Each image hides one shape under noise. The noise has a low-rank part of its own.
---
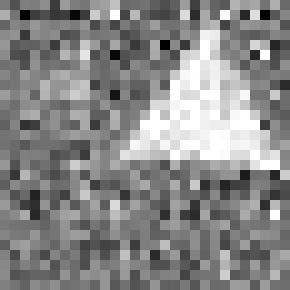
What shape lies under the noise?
triangle
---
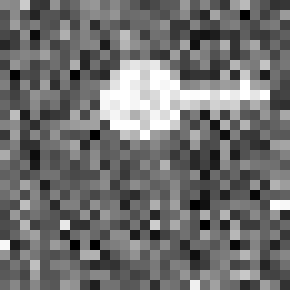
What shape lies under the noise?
lollipop
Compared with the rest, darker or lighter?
lighter
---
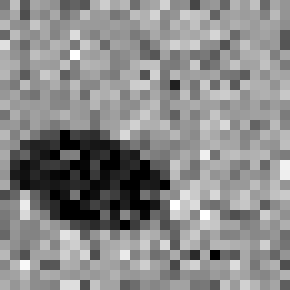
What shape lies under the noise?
ellipse
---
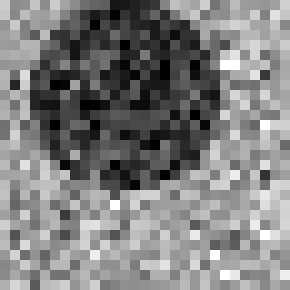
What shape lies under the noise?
disc
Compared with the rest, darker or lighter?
darker
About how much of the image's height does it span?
two thirds
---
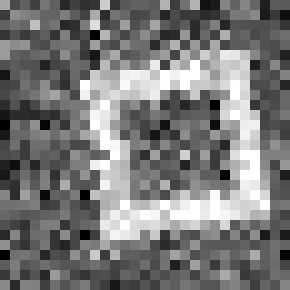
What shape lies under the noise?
square frame
